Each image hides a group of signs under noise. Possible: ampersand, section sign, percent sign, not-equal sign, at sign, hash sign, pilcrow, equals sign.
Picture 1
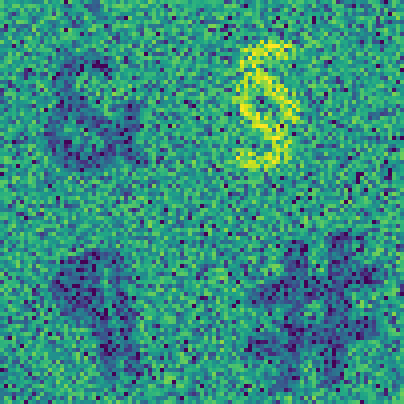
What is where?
top left: dark ampersand; top right: light section sign; bottom left: dark pilcrow; bottom right: dark hash sign
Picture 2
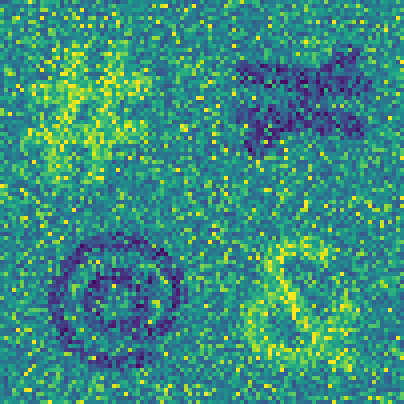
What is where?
top left: light hash sign; top right: dark not-equal sign; bottom left: dark at sign; bottom right: light ampersand
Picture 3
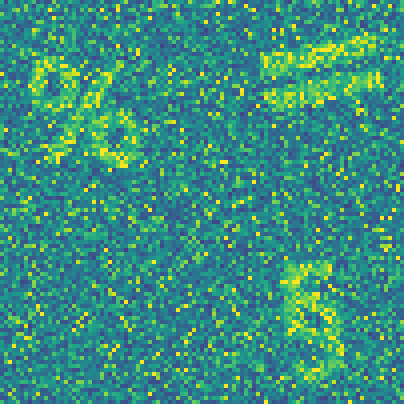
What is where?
top left: light percent sign; top right: light equals sign; bottom right: light section sign
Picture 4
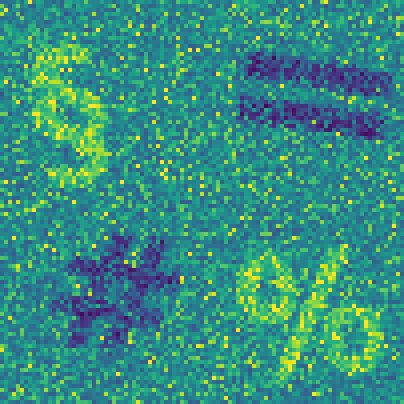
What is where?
top left: light section sign; top right: dark equals sign; bottom left: dark hash sign; bottom right: light percent sign
